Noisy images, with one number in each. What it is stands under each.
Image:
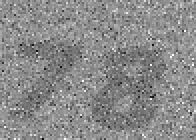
78
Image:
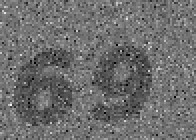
69
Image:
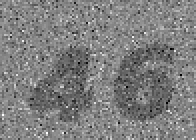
46
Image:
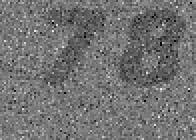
78
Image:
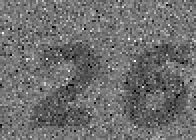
26
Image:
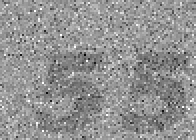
55
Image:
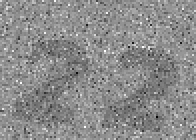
22
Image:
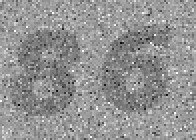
86
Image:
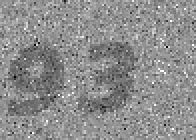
93
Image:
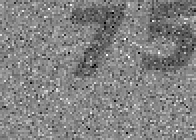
75
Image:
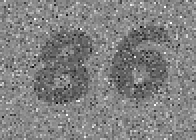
86
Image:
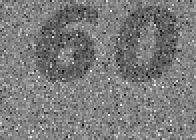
60
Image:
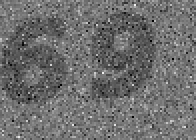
69
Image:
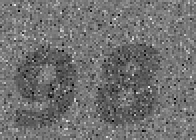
98
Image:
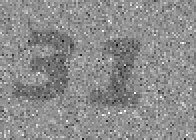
31
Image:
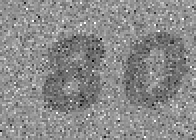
80
